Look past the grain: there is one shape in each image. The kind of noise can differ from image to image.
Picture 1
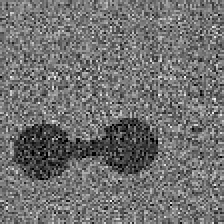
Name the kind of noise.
low rank plus noise
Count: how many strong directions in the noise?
five to eight
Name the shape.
dumbbell
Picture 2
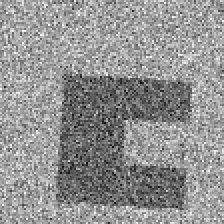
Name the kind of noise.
independent entries
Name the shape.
square with a notch
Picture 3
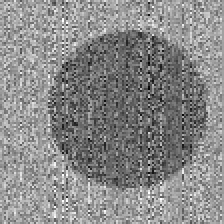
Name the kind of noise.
columns of uneven size
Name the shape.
disc
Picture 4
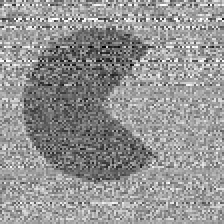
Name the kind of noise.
rows of uneven size
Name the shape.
disc with a wedge cut out
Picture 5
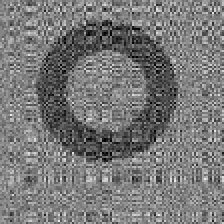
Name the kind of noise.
low rank plus noise
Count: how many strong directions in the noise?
one
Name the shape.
ring
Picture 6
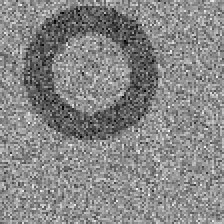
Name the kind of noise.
independent entries
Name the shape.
ring
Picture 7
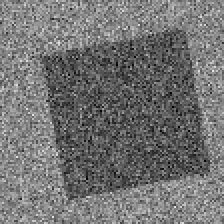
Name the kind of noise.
independent entries
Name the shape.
square
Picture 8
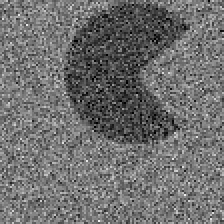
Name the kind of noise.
independent entries
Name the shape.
disc with a wedge cut out
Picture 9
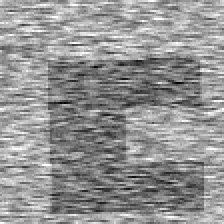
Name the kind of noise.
streaked along the rows
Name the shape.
square with a notch
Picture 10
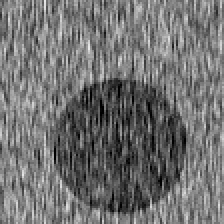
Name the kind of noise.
streaked along the columns
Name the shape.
disc
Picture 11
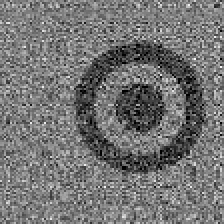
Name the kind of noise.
low rank plus noise
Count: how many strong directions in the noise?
three or four
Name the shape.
bullseye
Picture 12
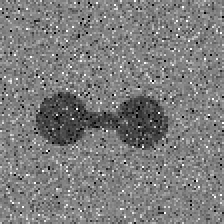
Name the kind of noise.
heavy tails
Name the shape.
dumbbell
